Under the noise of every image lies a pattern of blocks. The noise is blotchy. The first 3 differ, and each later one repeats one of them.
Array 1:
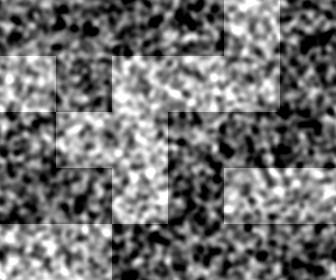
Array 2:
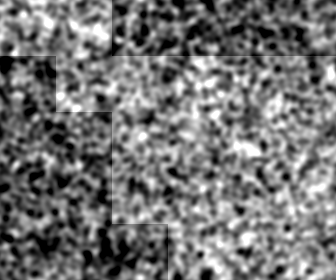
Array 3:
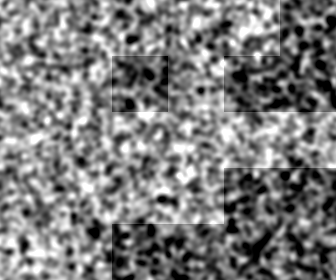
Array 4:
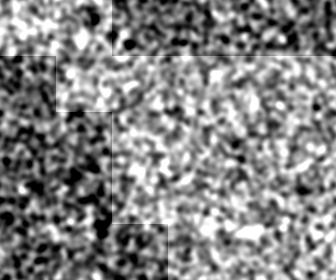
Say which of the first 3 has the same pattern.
2
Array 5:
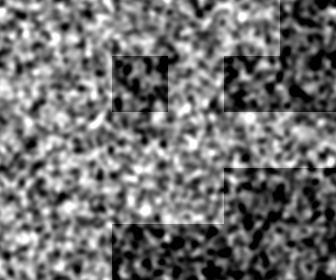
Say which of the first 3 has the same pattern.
3
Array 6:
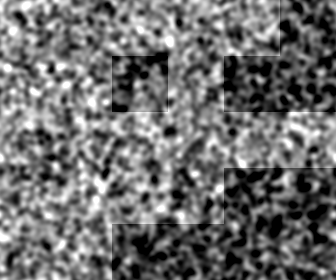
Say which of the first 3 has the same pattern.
3
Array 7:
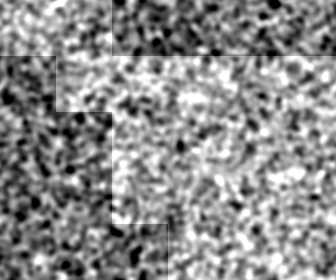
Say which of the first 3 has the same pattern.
2
